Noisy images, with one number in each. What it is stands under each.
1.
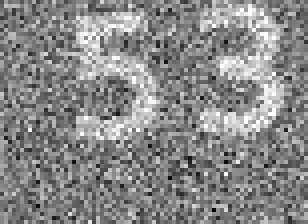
53
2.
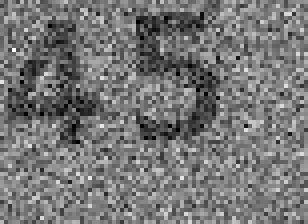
45
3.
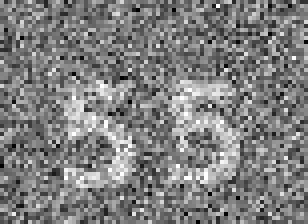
55
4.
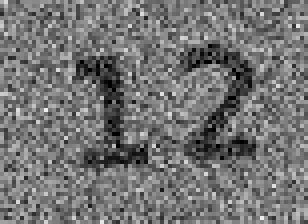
12
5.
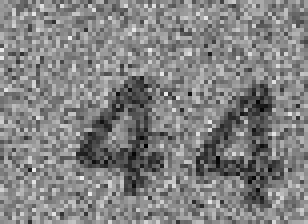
44
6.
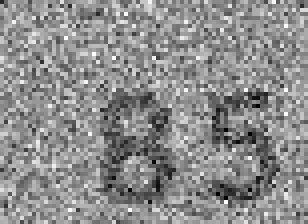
85
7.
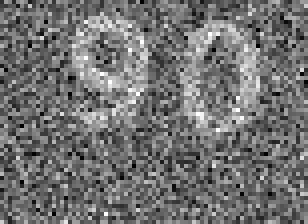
90
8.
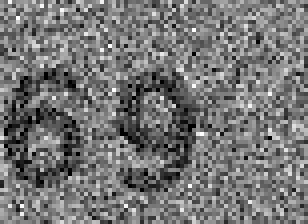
69
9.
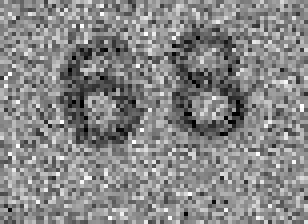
68
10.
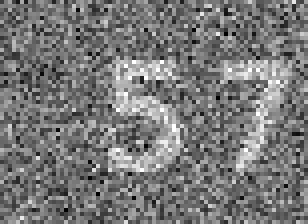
57
